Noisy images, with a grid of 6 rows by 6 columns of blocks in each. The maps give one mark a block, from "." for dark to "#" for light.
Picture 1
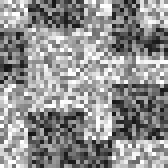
#..#.#
.###..
.#####
####..
#..#..
#...##
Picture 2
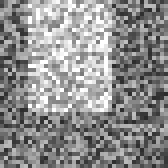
.###..
.###..
.###..
.###..
......
......
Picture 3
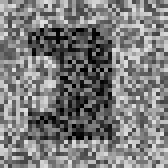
######
#...##
##..##
##..##
#...##
######
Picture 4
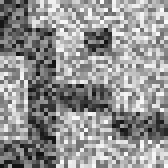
.#####
..#.##
#.####
#...##
#.##..
..####
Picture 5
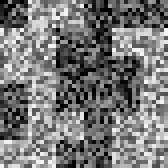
.##...
##..##
##...#
.#...#
.##.##
##..##
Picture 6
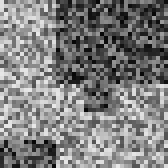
##....
##....
##....
###.##
######
..####
